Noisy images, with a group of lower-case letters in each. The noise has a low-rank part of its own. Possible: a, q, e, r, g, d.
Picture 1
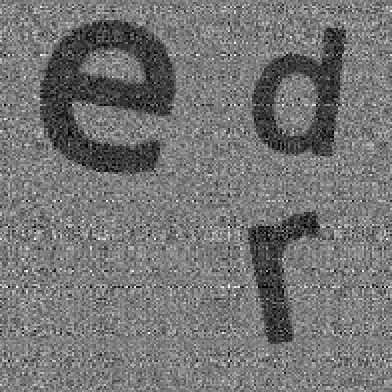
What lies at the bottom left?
nothing
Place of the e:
top left
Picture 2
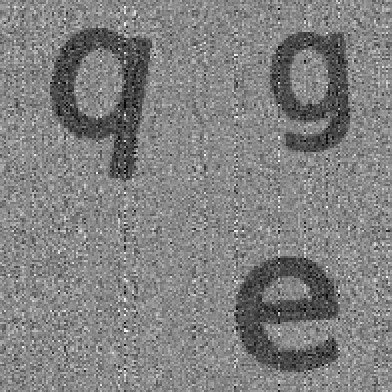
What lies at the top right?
g
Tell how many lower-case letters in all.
3
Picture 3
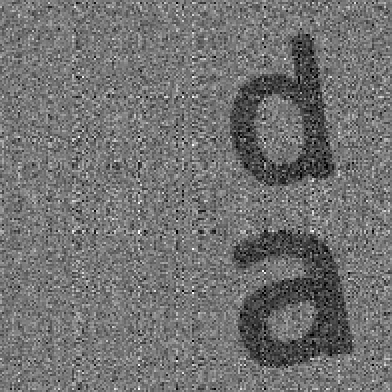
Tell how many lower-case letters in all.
2
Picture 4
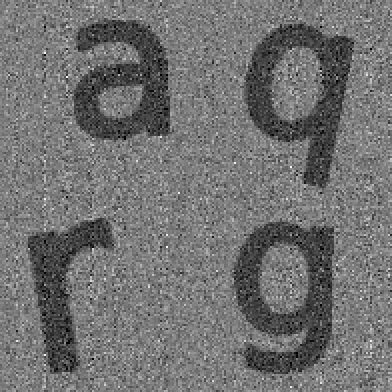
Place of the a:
top left
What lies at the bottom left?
r
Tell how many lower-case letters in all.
4
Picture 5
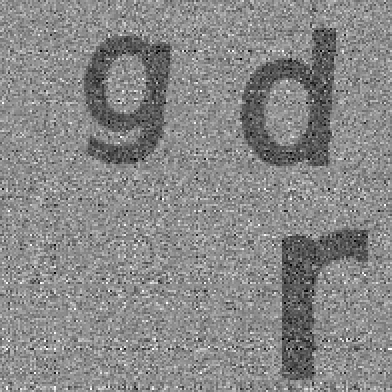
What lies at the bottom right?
r
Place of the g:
top left
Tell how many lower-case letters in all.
3
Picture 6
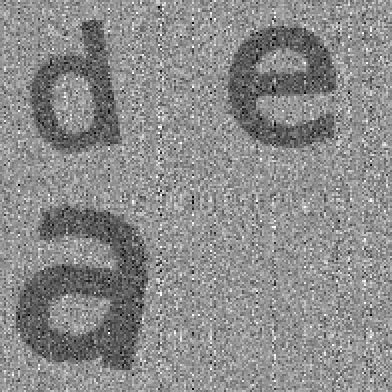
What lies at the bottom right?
nothing
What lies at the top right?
e
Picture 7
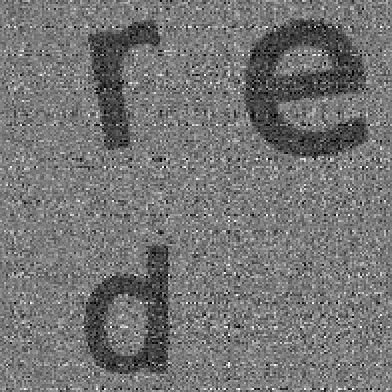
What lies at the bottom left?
d
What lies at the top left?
r
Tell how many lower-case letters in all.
3
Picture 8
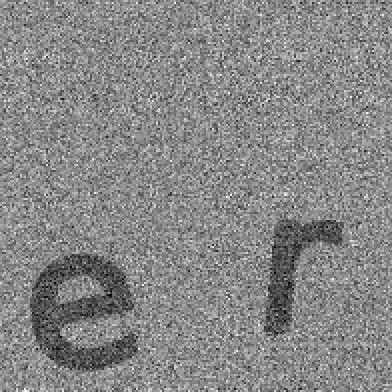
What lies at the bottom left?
e
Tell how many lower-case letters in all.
2
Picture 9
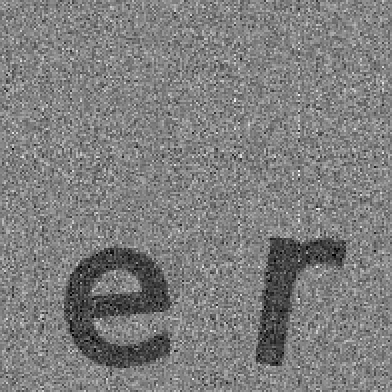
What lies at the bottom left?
e
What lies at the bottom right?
r
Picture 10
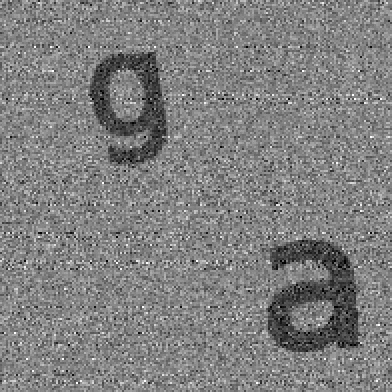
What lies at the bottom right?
a
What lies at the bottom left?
nothing
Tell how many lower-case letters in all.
2
